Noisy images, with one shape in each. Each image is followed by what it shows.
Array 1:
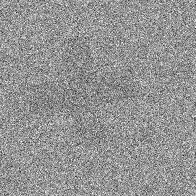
cross
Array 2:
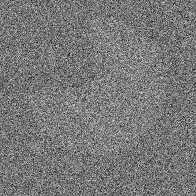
disc with a wedge cut out
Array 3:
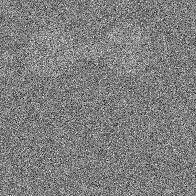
dumbbell
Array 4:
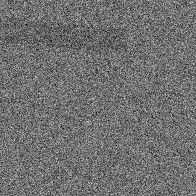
bar
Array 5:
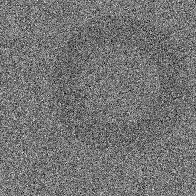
ring
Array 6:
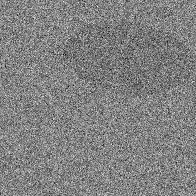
ellipse
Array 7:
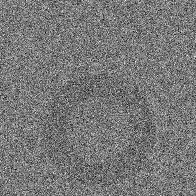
ring
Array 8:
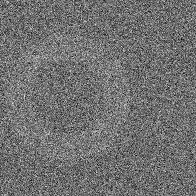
ring
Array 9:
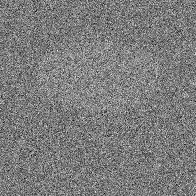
ellipse
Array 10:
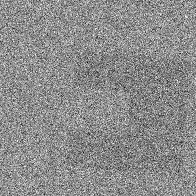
square with a notch
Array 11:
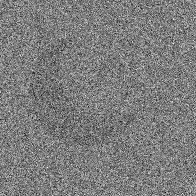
crescent
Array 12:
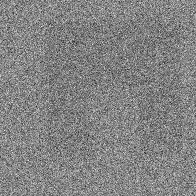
square with a notch
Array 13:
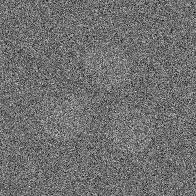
three dots
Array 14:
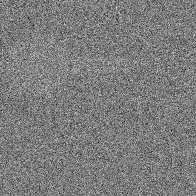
lollipop
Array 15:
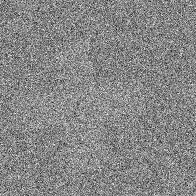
cross
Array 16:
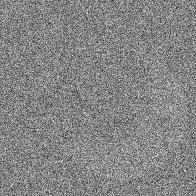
crescent
